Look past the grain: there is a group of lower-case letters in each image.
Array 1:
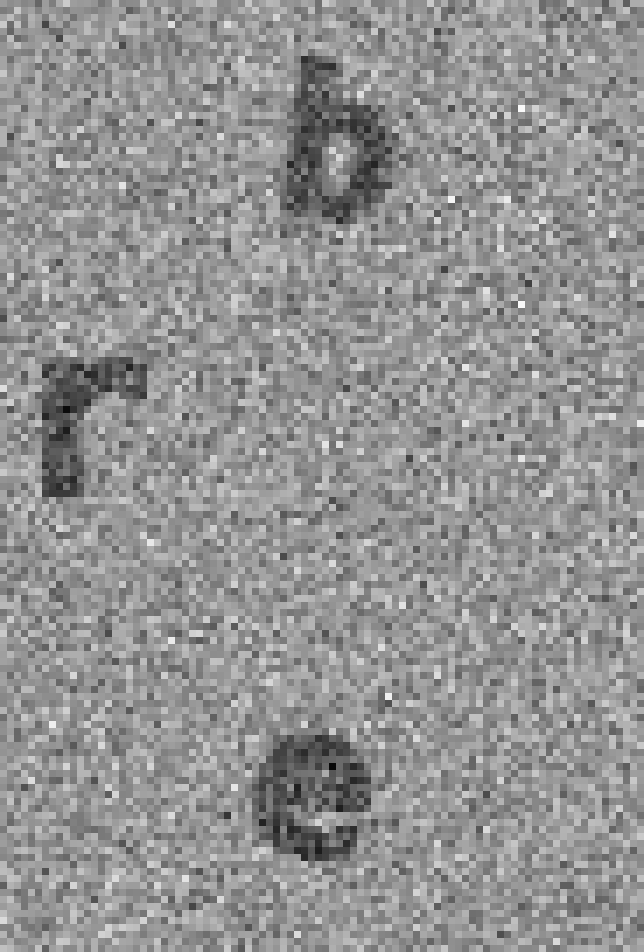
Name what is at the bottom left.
nothing
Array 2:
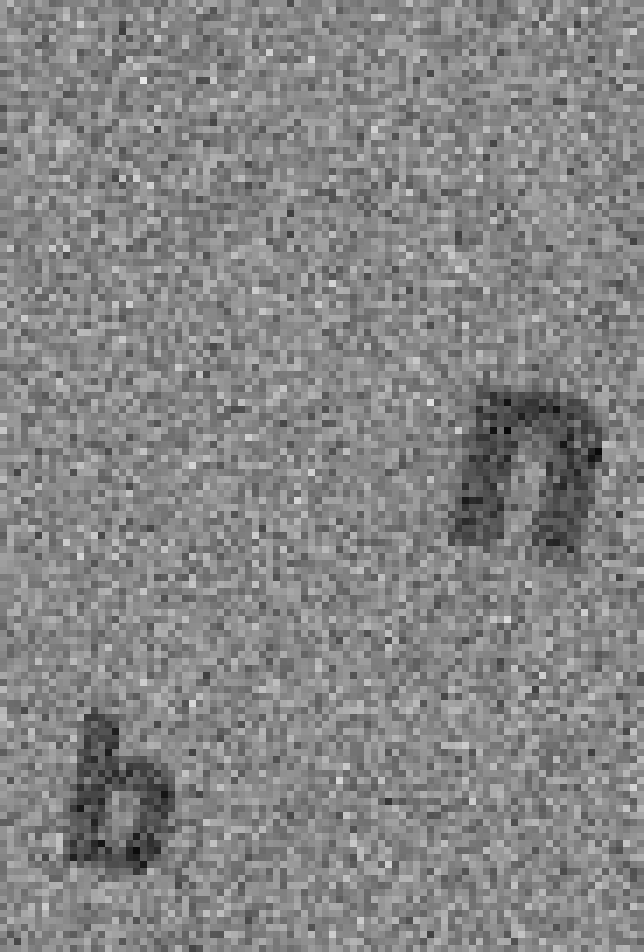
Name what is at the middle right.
n
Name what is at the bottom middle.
nothing
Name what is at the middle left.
nothing
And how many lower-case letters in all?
2
